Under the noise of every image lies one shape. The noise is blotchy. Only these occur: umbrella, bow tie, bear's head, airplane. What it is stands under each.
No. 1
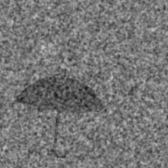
umbrella
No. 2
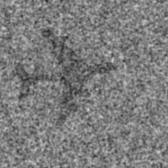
airplane
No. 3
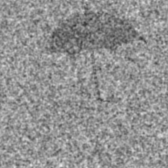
umbrella
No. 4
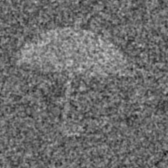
umbrella
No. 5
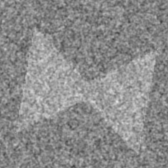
bow tie
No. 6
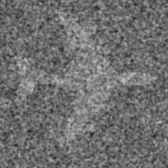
airplane
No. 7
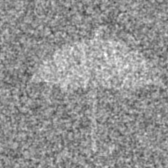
umbrella
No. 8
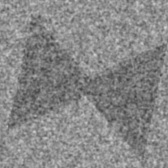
bow tie
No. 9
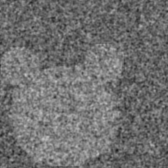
bear's head
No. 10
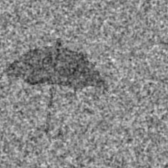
umbrella
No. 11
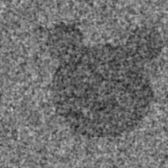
bear's head
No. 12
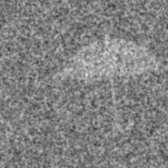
umbrella
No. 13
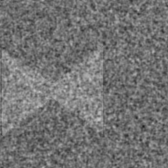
bow tie
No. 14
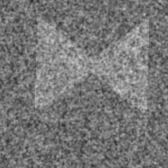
bow tie
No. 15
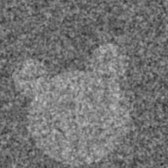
bear's head
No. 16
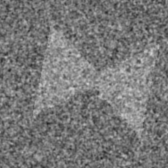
bow tie
